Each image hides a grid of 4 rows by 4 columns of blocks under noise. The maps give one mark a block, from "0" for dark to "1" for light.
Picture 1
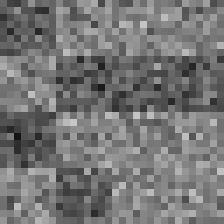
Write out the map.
0 1 1 1
1 0 0 0
0 1 1 1
1 0 1 1
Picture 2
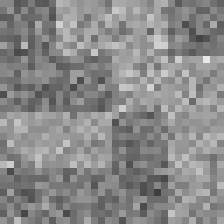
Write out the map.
0 1 1 0
0 0 1 1
1 1 0 1
0 0 0 1
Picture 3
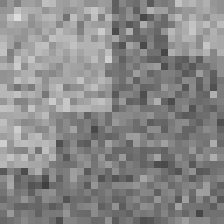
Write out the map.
1 1 0 1
1 1 0 0
1 0 0 0
0 0 0 0
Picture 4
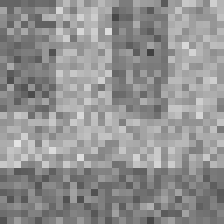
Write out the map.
0 1 0 1
0 1 0 1
1 1 1 1
0 0 0 0
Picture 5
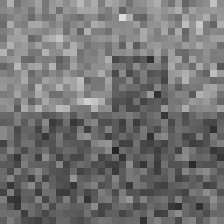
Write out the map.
1 1 1 1
1 1 0 1
0 0 0 0
0 0 0 0
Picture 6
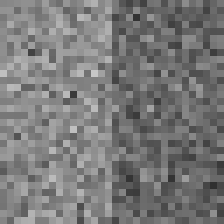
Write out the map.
1 1 0 0
1 1 0 0
1 1 0 0
1 1 0 0
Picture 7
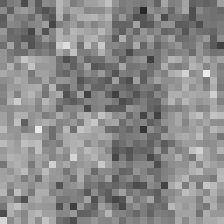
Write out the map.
0 1 0 0
1 0 0 1
1 1 0 1
1 0 0 1
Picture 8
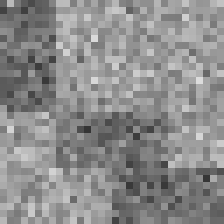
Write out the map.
0 1 1 1
0 1 1 1
1 0 0 1
1 1 0 0
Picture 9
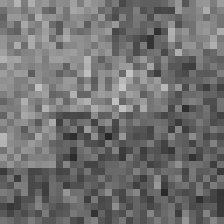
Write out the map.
1 1 0 1
1 1 1 0
1 0 0 0
0 0 0 0
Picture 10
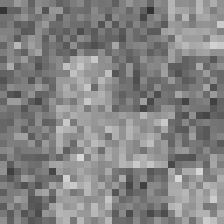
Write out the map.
0 0 0 1
0 1 0 0
0 1 1 0
0 1 0 1
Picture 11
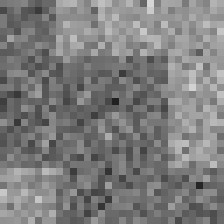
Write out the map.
0 1 1 1
0 0 0 1
0 0 0 1
1 0 0 0
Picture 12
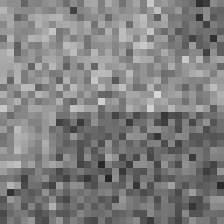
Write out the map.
1 1 1 0
1 1 1 1
1 0 0 0
0 0 0 0
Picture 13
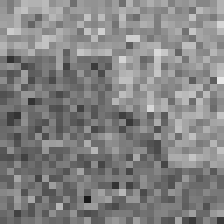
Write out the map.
1 1 1 1
0 0 1 1
0 0 0 1
0 0 0 0
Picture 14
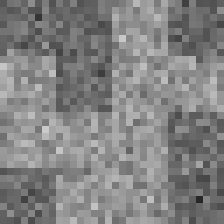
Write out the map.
0 0 1 0
1 0 1 1
1 1 1 0
0 1 1 0
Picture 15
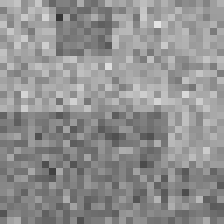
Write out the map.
1 0 1 1
1 1 1 1
0 0 0 1
0 0 0 0
